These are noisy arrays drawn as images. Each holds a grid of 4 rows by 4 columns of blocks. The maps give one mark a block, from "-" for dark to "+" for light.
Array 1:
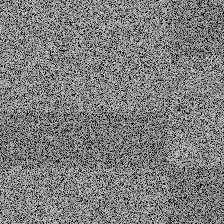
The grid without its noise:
+ + + -
+ + + +
- - - +
+ + + -
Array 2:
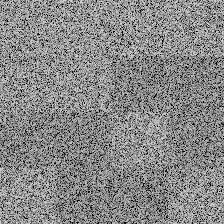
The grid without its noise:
+ + + +
+ + - -
- - + -
+ - - +
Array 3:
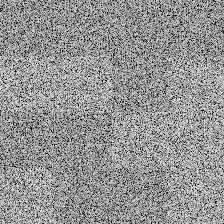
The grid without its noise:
- - - -
+ + - +
- - + +
+ - - +
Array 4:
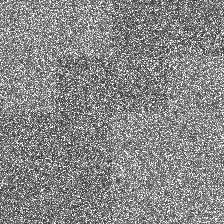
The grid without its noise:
+ + - -
+ - - +
- - + +
- - + +
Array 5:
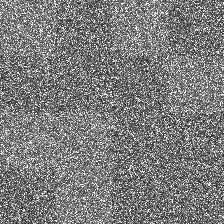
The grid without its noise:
+ - + -
- - - +
+ + - -
- + - -
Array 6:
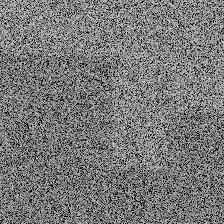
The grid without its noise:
+ + + +
- - + +
- - + -
- - - -
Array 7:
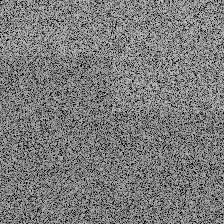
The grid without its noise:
+ + + +
- - + +
- - - -
- - - -
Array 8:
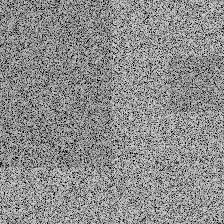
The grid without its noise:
- - + +
- - + -
- - + +
+ + + +
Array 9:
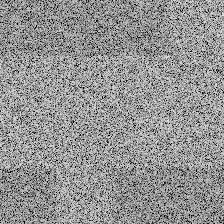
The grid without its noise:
- - - +
+ + + +
+ + + +
- + - -
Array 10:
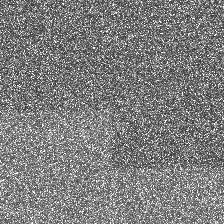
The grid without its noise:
- - - -
- - - -
+ + - -
+ + + +
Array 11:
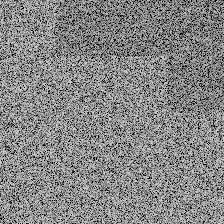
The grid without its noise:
+ - - -
+ + + -
+ + + +
+ + + +
